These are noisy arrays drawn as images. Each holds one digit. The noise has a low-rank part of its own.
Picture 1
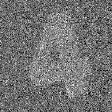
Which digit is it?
4
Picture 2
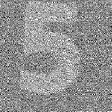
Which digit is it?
5
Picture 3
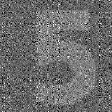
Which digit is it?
5
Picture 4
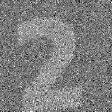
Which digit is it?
2
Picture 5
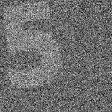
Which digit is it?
5
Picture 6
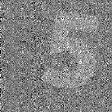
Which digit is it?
5
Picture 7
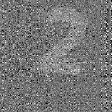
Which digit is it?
2
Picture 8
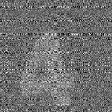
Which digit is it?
4
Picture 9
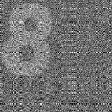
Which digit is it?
8
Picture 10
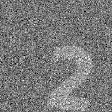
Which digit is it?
2
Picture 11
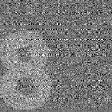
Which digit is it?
8
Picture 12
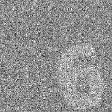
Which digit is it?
6
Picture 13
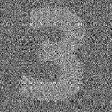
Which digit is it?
3
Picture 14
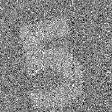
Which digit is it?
5
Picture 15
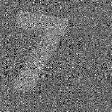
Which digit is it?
7
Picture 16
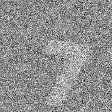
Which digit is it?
7
